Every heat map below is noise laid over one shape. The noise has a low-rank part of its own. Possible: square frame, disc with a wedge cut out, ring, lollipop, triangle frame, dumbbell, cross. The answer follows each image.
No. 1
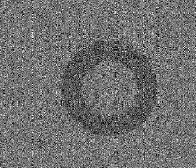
ring
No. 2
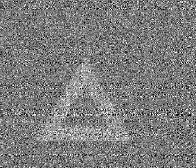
triangle frame
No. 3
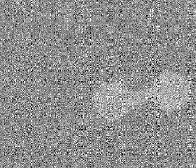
dumbbell
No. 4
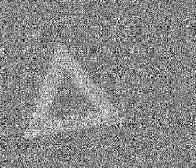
triangle frame
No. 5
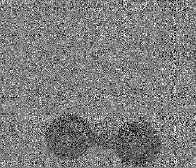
dumbbell
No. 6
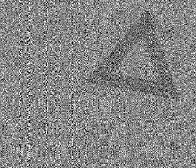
triangle frame
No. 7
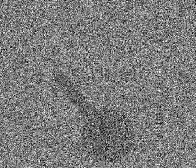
lollipop
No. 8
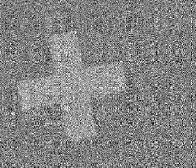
cross
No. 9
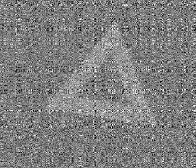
triangle frame
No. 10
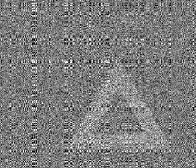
triangle frame
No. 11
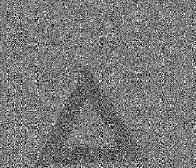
triangle frame
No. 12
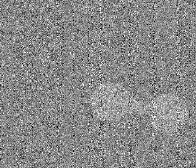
dumbbell
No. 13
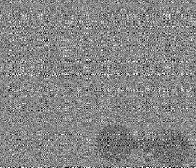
dumbbell
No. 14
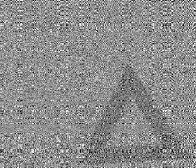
triangle frame
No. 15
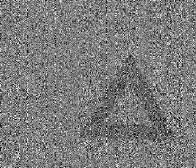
triangle frame
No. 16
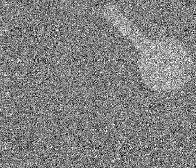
lollipop
